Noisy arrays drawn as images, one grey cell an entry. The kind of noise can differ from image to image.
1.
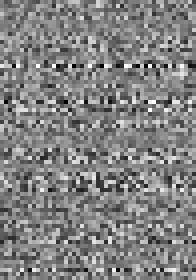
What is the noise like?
rows of uneven size
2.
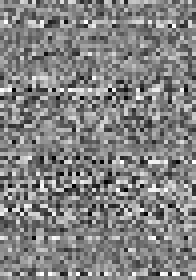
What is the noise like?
rows of uneven size
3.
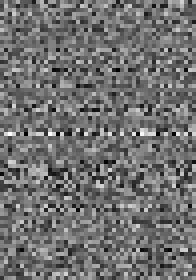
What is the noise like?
rows of uneven size
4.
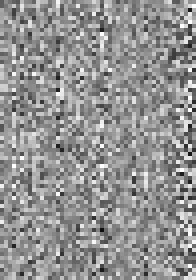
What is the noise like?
columns of uneven size
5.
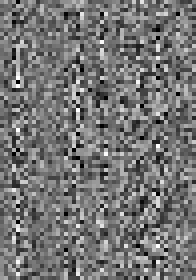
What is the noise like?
columns of uneven size
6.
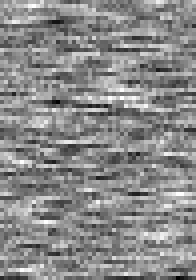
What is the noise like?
streaked along the rows
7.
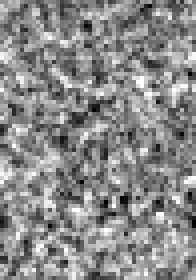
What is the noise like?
blotchy
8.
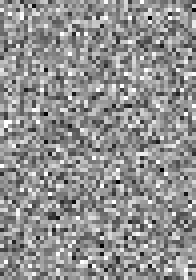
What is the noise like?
independent entries
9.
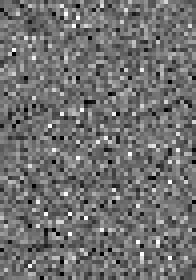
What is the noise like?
heavy tails
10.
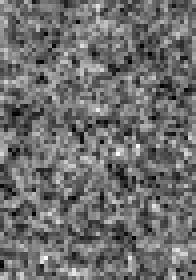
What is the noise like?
blotchy
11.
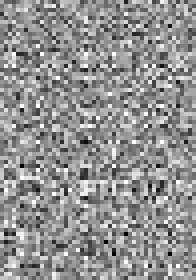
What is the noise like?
low rank plus noise
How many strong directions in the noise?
one
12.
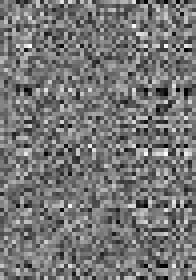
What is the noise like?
low rank plus noise
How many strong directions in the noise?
one
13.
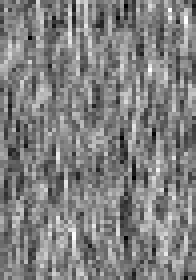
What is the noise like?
streaked along the columns
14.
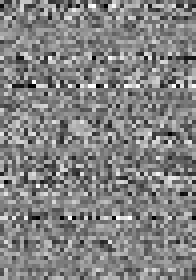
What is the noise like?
rows of uneven size
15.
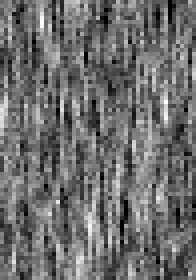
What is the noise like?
streaked along the columns
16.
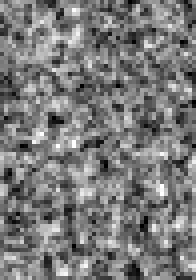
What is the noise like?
blotchy
